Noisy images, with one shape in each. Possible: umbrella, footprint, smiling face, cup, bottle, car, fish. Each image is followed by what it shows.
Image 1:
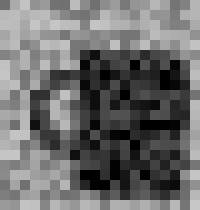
dark cup
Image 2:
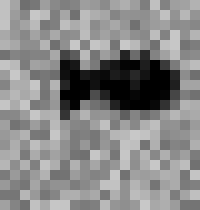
dark fish
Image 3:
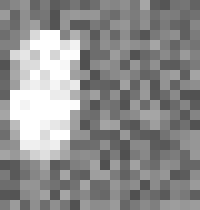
light footprint
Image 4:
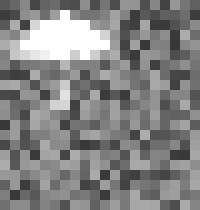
light umbrella
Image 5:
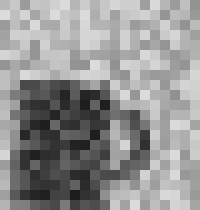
dark cup
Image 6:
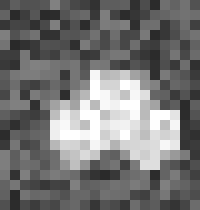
light car
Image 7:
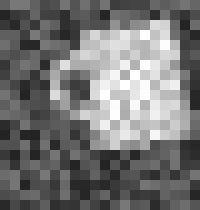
light cup
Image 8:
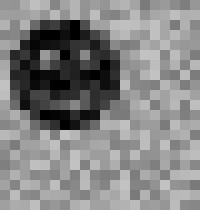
dark smiling face
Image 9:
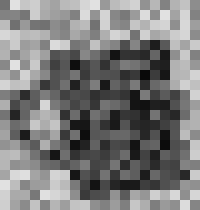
dark cup
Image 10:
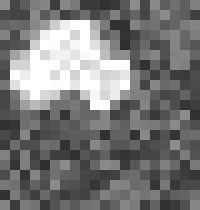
light car
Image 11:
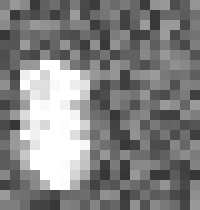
light footprint
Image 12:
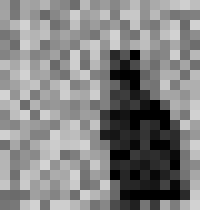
dark bottle
